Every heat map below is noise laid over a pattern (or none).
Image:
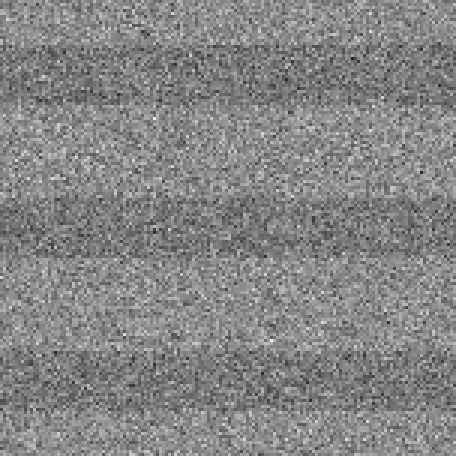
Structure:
horizontal stripes
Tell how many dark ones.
3
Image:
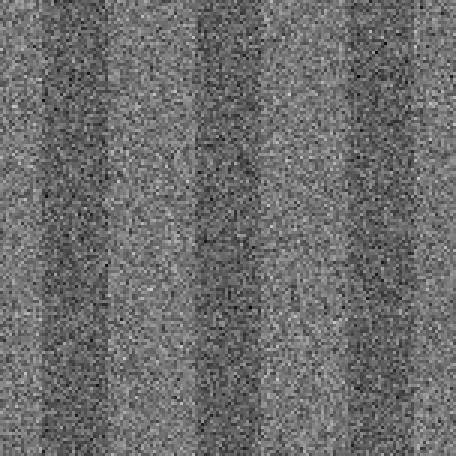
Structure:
vertical stripes
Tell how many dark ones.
3
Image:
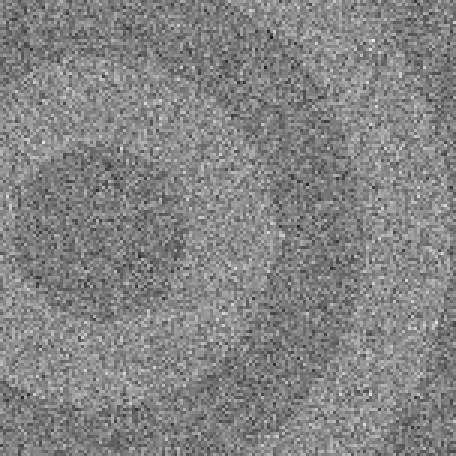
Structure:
rings round one point
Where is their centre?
middle left
